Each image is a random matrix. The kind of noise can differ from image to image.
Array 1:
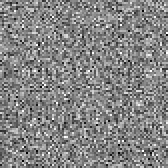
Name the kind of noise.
low rank plus noise
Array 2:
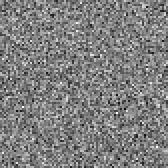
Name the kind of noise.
independent entries
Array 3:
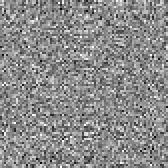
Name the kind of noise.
low rank plus noise
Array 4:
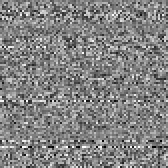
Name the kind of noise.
rows of uneven size
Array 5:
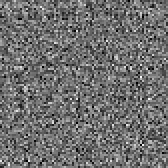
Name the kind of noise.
low rank plus noise
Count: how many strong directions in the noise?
one
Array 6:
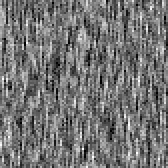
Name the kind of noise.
streaked along the columns
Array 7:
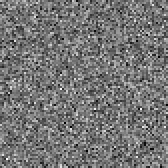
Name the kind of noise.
independent entries
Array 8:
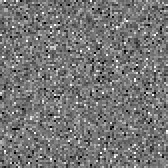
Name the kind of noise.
heavy tails
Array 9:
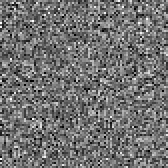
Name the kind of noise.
low rank plus noise
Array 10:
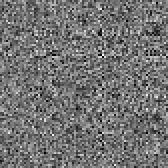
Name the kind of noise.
low rank plus noise
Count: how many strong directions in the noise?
one
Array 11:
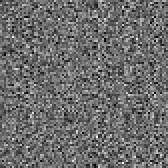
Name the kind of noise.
low rank plus noise
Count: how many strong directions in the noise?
two
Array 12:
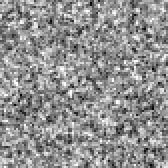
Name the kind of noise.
blotchy
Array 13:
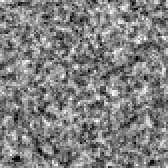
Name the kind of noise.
blotchy
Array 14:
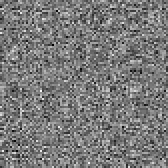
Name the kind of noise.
low rank plus noise
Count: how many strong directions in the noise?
two
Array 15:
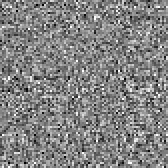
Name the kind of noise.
low rank plus noise
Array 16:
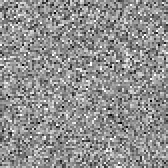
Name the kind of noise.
independent entries
